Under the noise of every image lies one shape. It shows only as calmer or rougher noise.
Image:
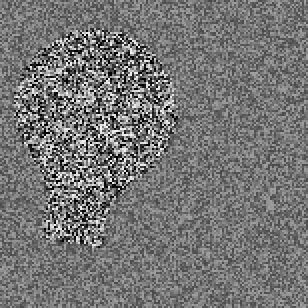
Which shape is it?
light bulb
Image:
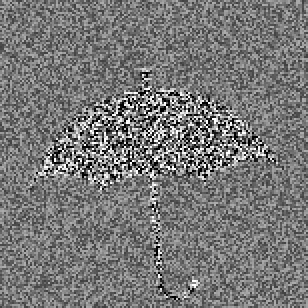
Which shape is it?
umbrella
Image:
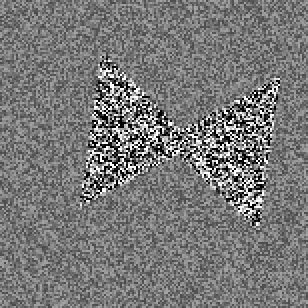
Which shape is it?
bow tie
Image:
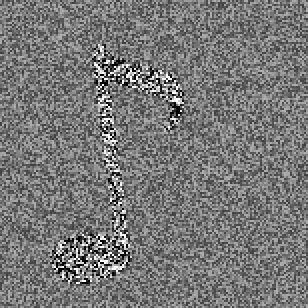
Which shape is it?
musical note
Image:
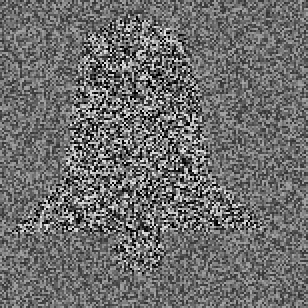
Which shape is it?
bell
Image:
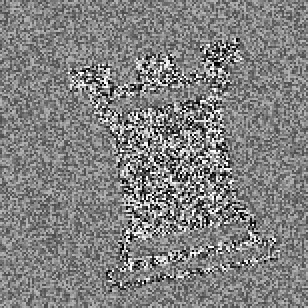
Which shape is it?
chess rook
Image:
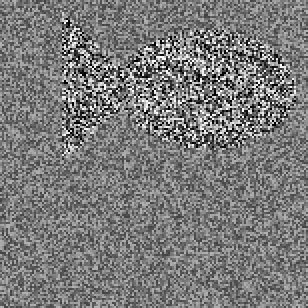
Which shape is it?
fish
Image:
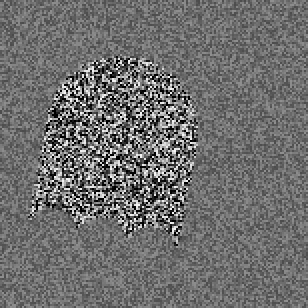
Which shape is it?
ghost
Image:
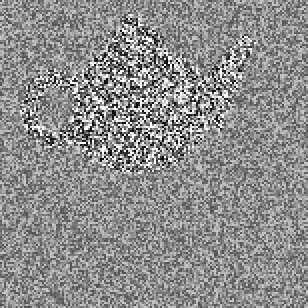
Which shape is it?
teapot
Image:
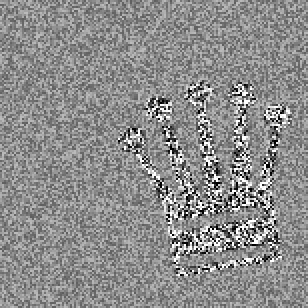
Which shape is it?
chess queen
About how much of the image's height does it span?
two thirds
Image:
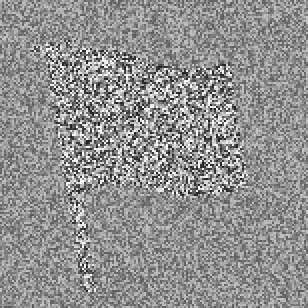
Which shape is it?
flag
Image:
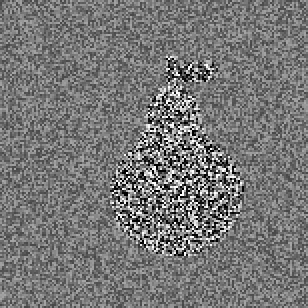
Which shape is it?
pear
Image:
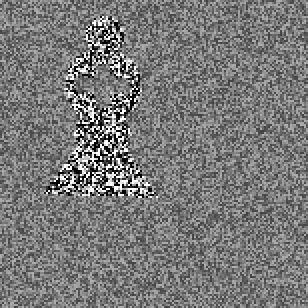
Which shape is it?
chess bishop
